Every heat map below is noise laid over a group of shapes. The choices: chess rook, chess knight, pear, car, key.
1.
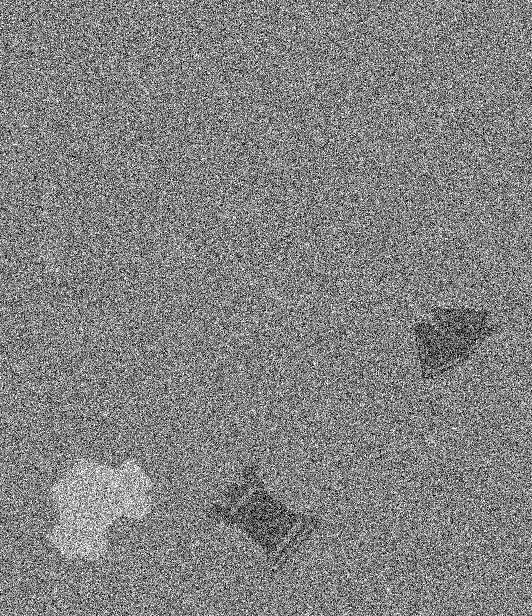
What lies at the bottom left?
car
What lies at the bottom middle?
chess rook
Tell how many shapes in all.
3
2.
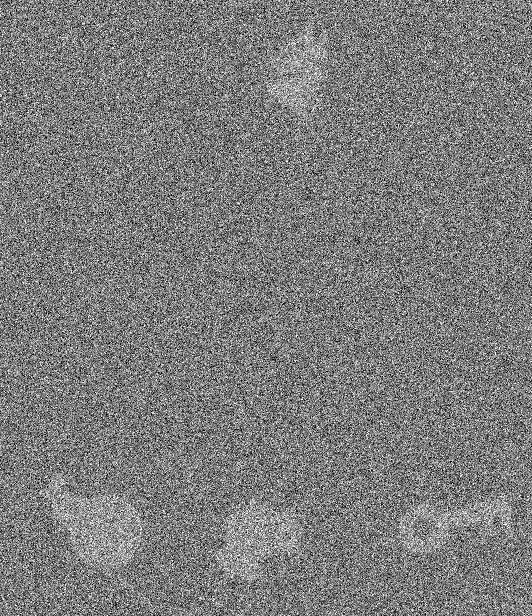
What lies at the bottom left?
pear
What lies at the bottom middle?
car
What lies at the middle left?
nothing
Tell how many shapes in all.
4
